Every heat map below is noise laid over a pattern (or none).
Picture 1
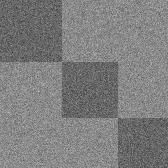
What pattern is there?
blocks along the diagonal
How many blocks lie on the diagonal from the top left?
3
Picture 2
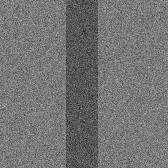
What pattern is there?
one band of columns
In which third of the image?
middle
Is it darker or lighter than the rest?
darker
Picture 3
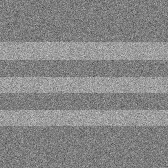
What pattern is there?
bands of rows
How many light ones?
3
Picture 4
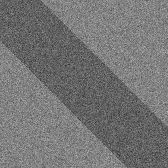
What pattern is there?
a diagonal band
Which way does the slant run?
top left to bottom right
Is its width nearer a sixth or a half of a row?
a half
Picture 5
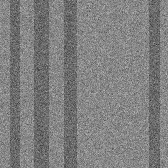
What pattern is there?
bands of columns
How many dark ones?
4
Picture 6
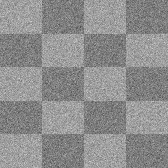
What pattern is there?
a checkerboard
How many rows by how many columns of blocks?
5 by 4
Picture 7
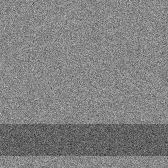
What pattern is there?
one band of rows
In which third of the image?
bottom
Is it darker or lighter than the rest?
darker
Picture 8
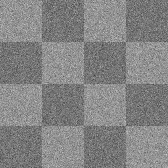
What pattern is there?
a checkerboard
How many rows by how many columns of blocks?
4 by 4
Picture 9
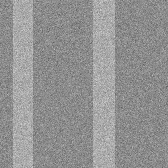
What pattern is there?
bands of columns
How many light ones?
2
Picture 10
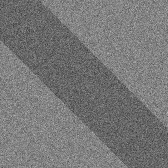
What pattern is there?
a diagonal band
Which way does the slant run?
top left to bottom right
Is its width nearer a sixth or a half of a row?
a half
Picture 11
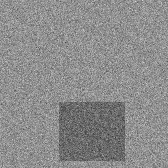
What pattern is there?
one block
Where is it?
bottom middle
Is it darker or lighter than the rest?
darker
